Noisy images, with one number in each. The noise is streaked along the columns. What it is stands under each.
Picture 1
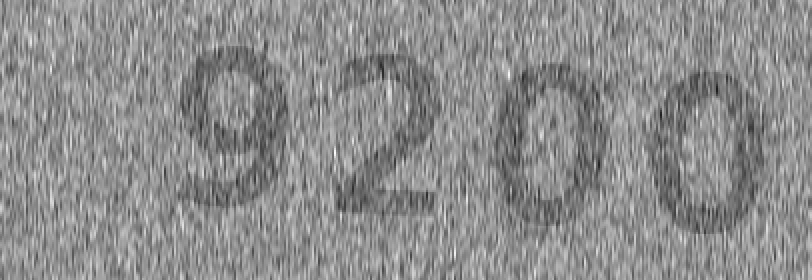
9200
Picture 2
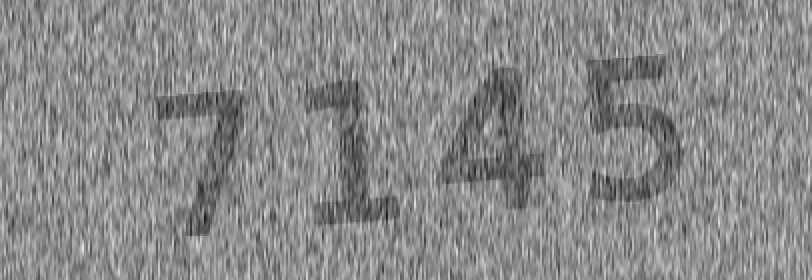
7145
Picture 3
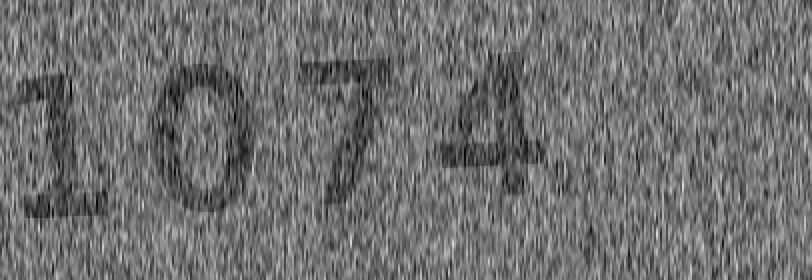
1074
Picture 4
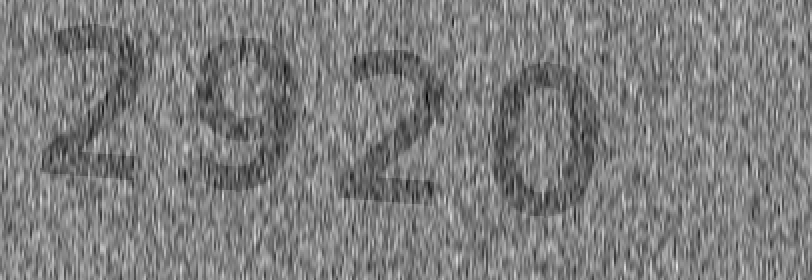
2920
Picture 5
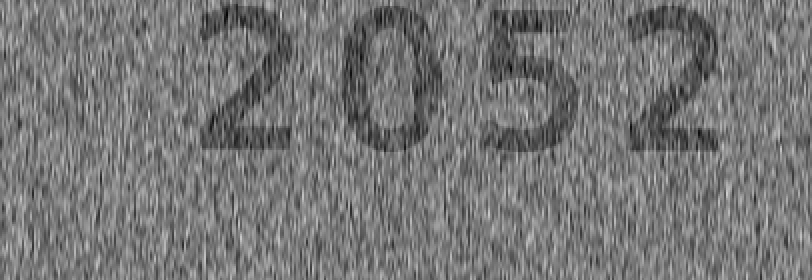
2052
